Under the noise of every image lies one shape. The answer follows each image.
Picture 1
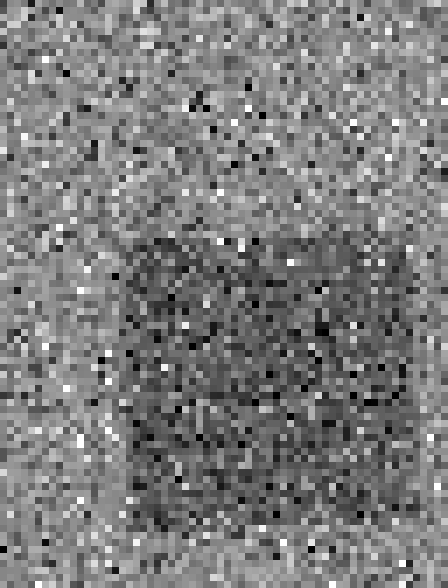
square
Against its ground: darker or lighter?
darker
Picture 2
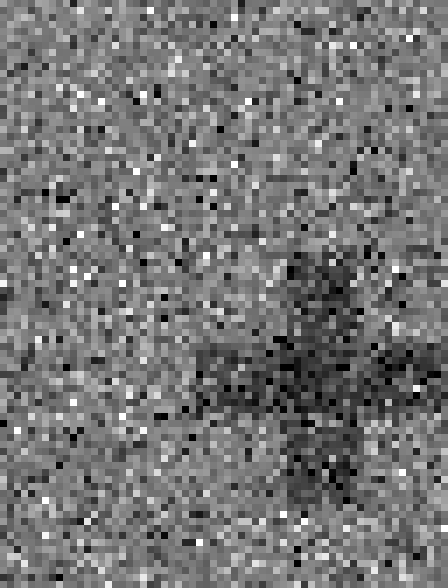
cross
